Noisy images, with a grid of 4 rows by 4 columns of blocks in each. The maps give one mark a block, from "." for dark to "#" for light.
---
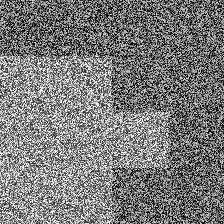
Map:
. . . .
# # . .
# # # .
# # . .
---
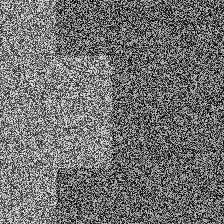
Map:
# . . .
# # . .
# # . .
# . . .
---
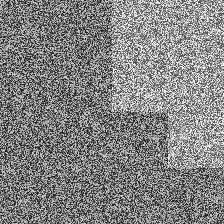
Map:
. . # #
. . # #
. . . #
. . . .
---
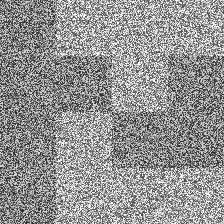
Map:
. # # #
. . # .
. # . .
. # # #
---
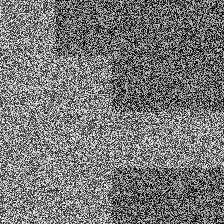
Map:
# . . .
# # . .
# # # #
# # . .
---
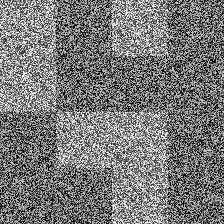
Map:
# . # .
# . . .
. # # .
. . # .
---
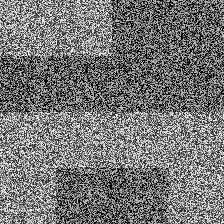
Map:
# # . .
. . . .
# # # #
# . . #
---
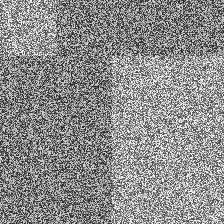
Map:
# . . .
. . # #
. . # #
. . # #
